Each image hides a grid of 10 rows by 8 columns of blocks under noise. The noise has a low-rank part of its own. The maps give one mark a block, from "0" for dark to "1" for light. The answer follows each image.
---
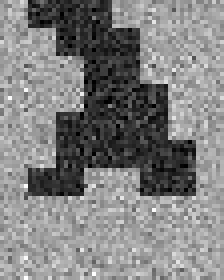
10001111
11000111
11100111
11100011
11000011
11000001
10011001
11111111
11111111
11111111
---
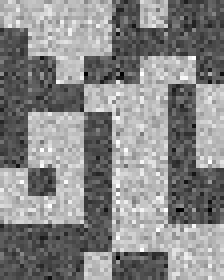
11110100
01110000
00100110
00011101
01101101
01101101
10101100
11101100
00001111
00010011
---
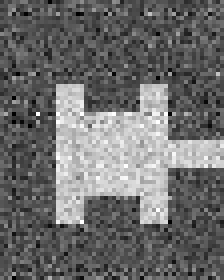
00000000
00000000
00000000
00100100
00111100
00111111
00111100
00100100
00000000
00000000
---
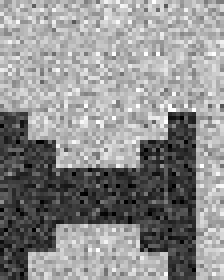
11111111
11111111
11111111
11111111
01111101
00111001
00000001
00000001
00111001
01111101
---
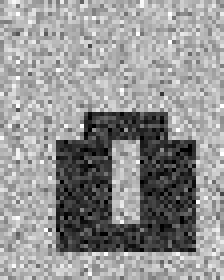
11111111
11111111
11111111
11111111
11100011
11001001
11001001
11001001
11000001
11111111
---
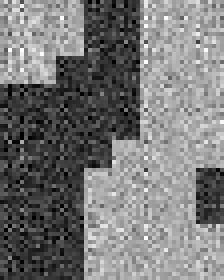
11100111
11100111
11000111
00000111
00000111
00001111
00011110
00011110
00011111
00011111
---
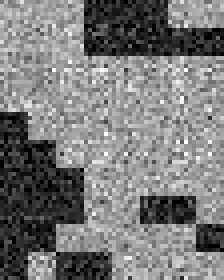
11100011
11100000
11111111
11111111
01111111
00111111
00011111
00011001
00111110
01001111
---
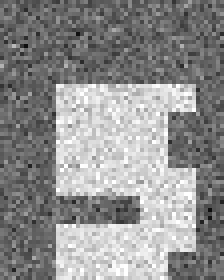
00000000
00000000
00000000
00111110
00111100
00111100
00111110
00000110
00111110
00111100
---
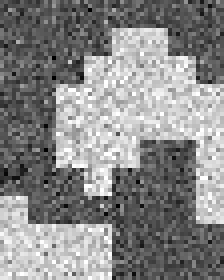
00000000
00001100
00011110
00111111
00111111
00111001
00010001
10000001
11110000
11110000
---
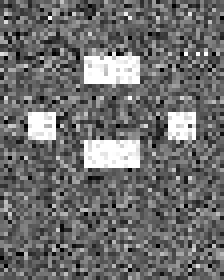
00000000
00000000
00011000
00000000
01000010
00011000
00000000
00000000
00000000
00000000
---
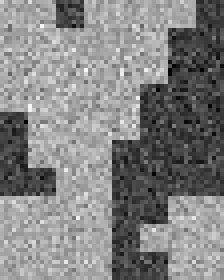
11011110
11111100
11111100
11111000
01111000
01110000
00110000
11110011
11110111
11110011
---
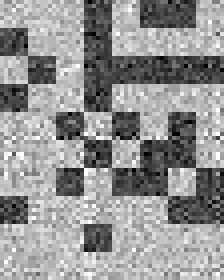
11101001
01101111
10100000
01101111
11010101
11101001
11010010
01111100
11101111
11111111
